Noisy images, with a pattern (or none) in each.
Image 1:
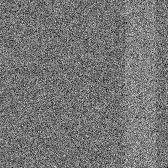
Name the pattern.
one band of columns
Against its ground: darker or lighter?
lighter
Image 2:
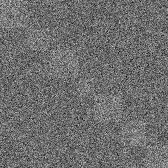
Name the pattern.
blocks along the diagonal
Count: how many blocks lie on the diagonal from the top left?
7
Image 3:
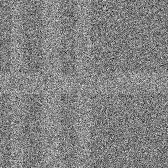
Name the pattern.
bands of rows crossing bands of columns
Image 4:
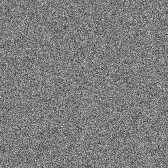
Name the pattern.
only noise
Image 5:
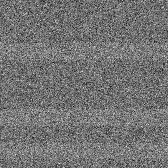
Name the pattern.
bands of rows
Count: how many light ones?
3
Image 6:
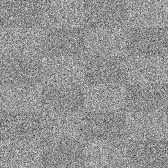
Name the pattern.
a checkerboard
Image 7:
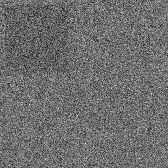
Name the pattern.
one block
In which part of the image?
top left
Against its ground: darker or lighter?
darker
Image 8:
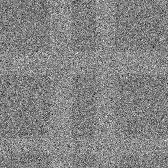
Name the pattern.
bands of rows crossing bands of columns
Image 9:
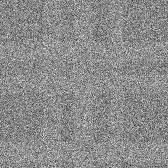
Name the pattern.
bands of rows crossing bands of columns
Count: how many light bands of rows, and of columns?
3 and 3
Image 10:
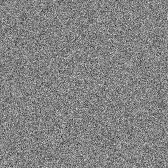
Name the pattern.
only noise
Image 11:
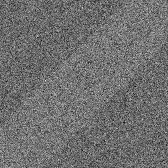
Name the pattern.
a diagonal band
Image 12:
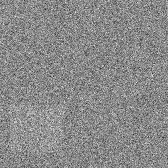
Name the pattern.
one block
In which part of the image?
bottom left
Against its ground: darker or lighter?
lighter
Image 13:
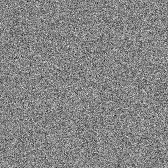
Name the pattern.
only noise
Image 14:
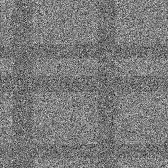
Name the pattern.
bands of rows crossing bands of columns
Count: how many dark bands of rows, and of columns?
3 and 2
